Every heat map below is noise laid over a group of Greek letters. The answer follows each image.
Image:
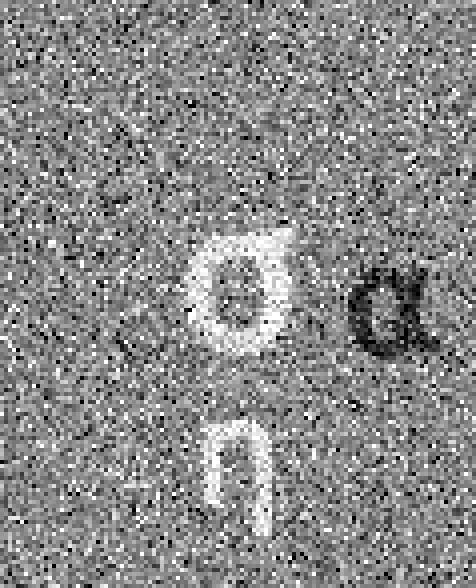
centre: light sigma; middle right: dark alpha; bottom middle: light eta
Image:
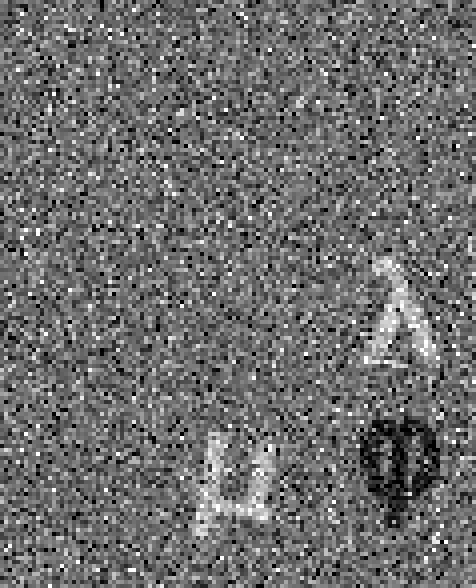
middle right: light lambda; bottom middle: light mu; bottom right: dark phi
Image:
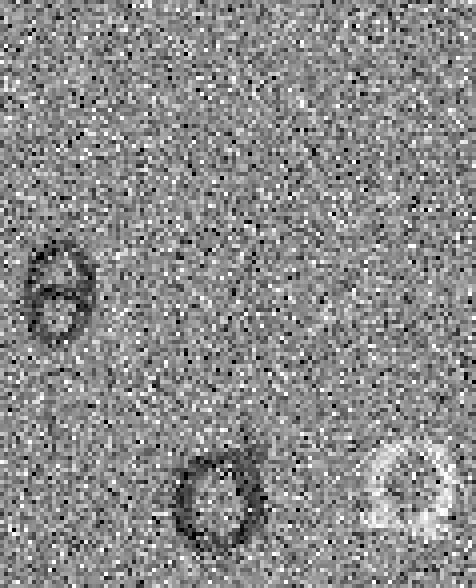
middle left: dark theta; bottom middle: dark sigma; bottom right: light omega
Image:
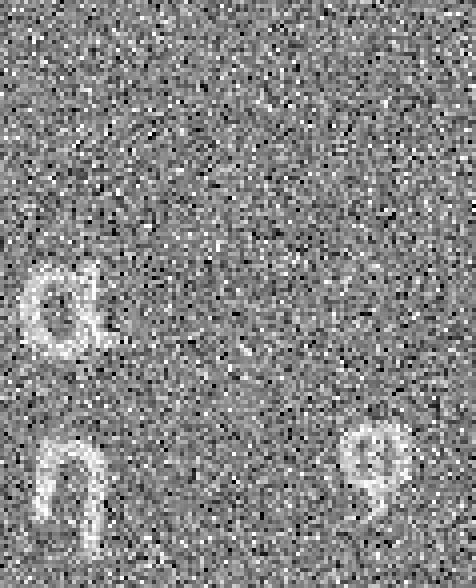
middle left: light alpha; bottom left: light eta; bottom right: light phi
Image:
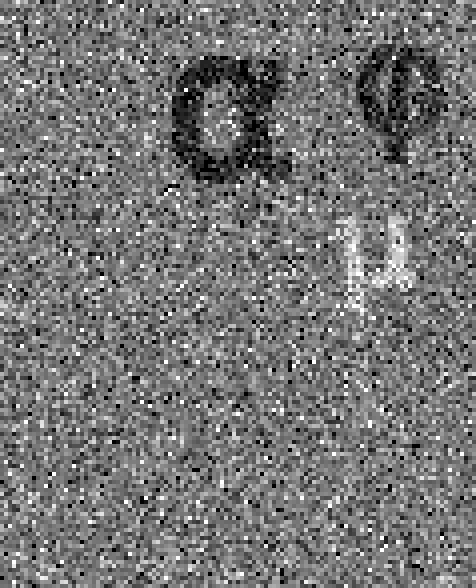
top middle: dark alpha; top right: dark phi; middle right: light mu
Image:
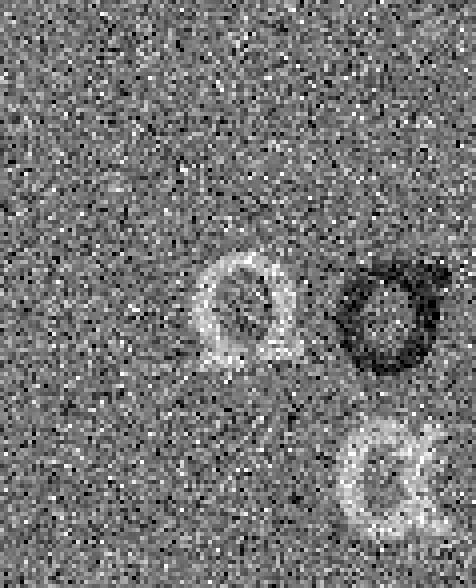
centre: light omega; middle right: dark sigma; bottom right: light alpha
